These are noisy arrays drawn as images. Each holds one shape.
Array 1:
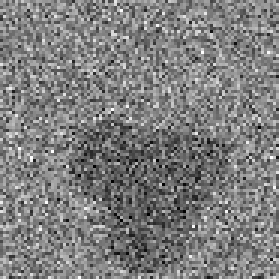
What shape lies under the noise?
heart
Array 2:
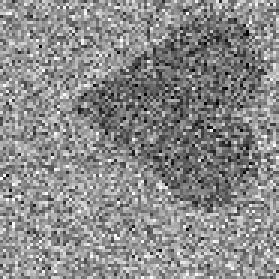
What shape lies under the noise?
heart
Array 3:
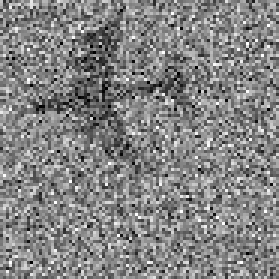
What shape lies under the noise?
airplane
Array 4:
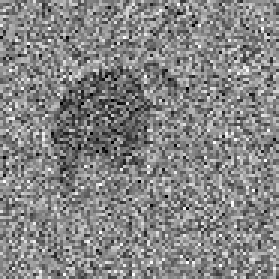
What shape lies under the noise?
teapot
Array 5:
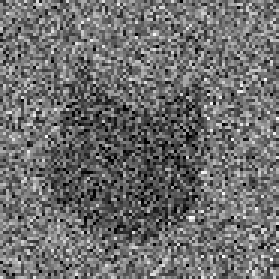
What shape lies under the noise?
cat's head
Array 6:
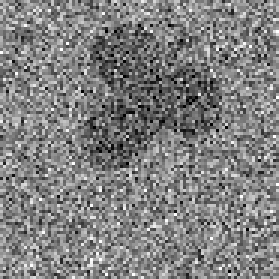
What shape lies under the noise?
club
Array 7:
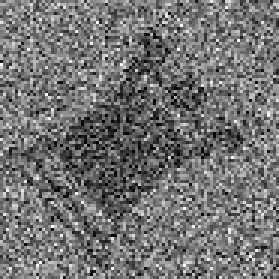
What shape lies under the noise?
chess rook
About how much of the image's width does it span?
nearly all
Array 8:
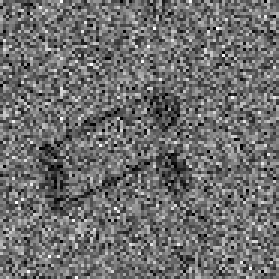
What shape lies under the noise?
pair of musical notes
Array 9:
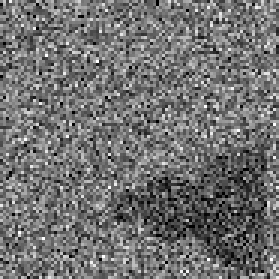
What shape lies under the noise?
chess pawn
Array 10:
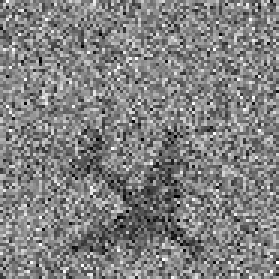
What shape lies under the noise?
airplane
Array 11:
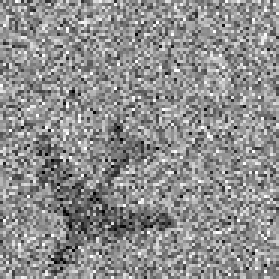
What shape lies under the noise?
airplane
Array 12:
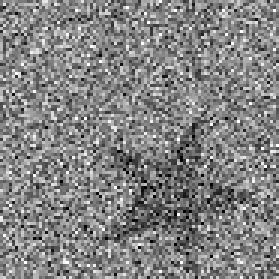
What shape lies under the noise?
star
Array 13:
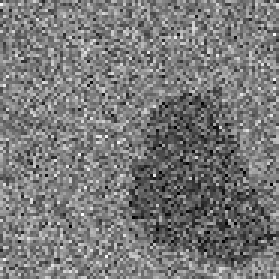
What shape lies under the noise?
cloud
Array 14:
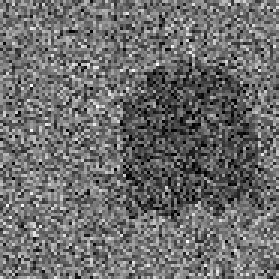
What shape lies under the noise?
ghost
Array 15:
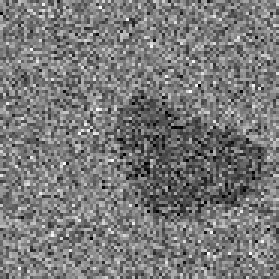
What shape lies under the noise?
cloud
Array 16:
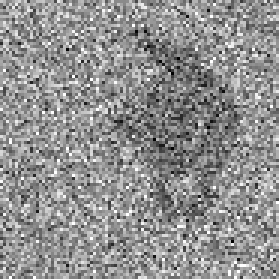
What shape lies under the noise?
teapot
